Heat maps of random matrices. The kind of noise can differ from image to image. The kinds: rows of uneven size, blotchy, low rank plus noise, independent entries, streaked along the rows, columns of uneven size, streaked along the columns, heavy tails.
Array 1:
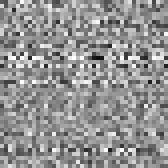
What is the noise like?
rows of uneven size
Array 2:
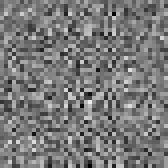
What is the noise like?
low rank plus noise
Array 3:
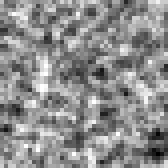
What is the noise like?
blotchy
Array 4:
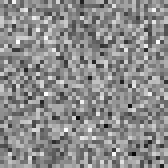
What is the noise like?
independent entries
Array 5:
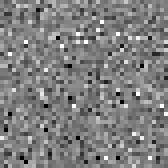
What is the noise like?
heavy tails
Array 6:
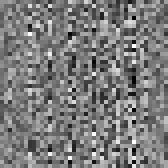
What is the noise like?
columns of uneven size
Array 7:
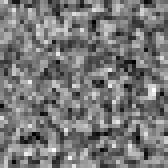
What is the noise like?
blotchy
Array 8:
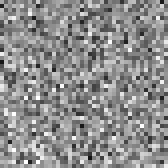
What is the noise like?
low rank plus noise
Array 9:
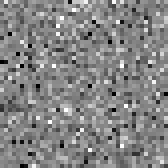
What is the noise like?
heavy tails
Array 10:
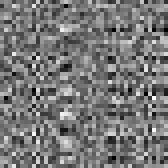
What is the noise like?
low rank plus noise
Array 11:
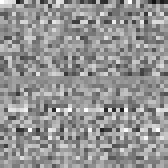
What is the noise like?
rows of uneven size
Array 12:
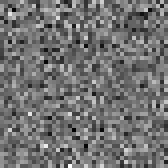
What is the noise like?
low rank plus noise
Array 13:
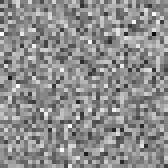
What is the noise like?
independent entries
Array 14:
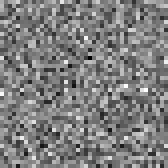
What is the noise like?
independent entries
